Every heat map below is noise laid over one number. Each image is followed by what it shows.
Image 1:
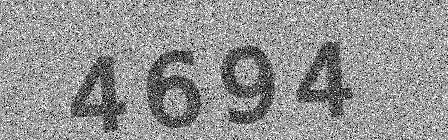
4694
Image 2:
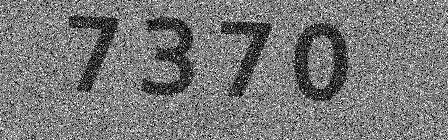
7370
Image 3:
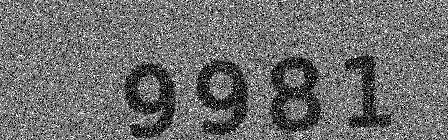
9981
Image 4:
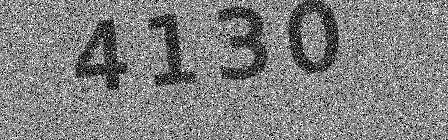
4130
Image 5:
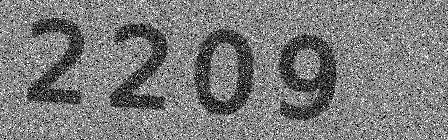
2209
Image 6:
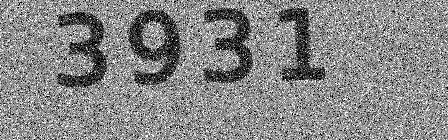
3931
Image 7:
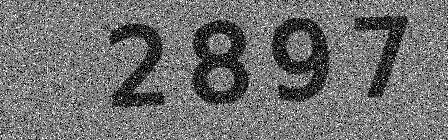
2897
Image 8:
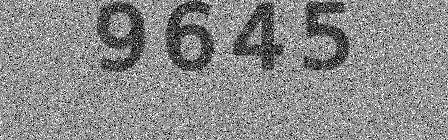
9645
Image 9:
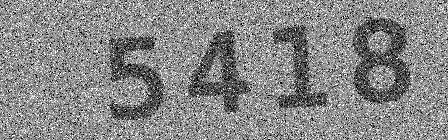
5418
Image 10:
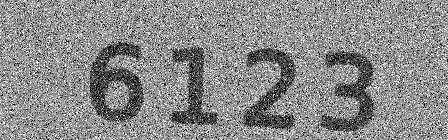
6123
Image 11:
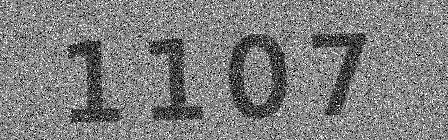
1107
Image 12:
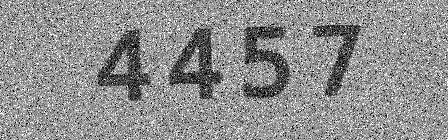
4457
